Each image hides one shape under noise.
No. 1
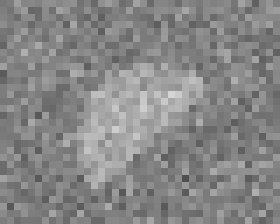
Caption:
light half disc
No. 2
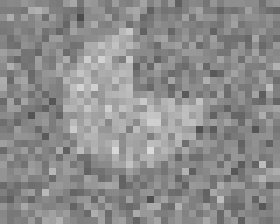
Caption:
light disc with a wedge cut out
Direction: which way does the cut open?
up and right
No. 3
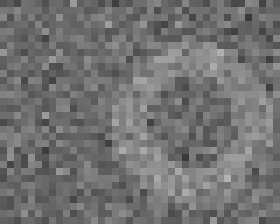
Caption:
light ring
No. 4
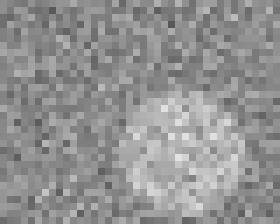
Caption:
light disc
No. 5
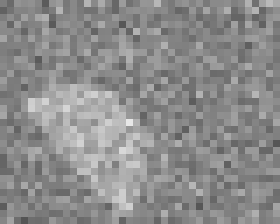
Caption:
light half disc
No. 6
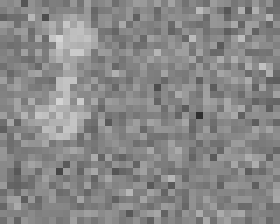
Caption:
light dumbbell
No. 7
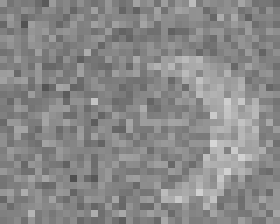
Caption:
light crescent
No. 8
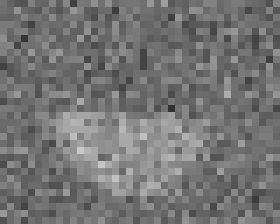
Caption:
light half disc
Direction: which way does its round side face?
down
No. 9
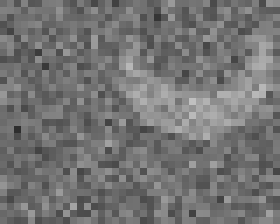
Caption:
light crescent
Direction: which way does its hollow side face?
up
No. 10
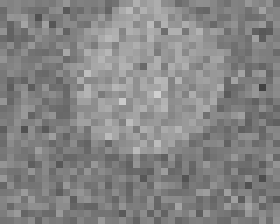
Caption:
light disc
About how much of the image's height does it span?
two thirds
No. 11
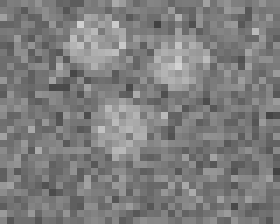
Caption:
light three dots
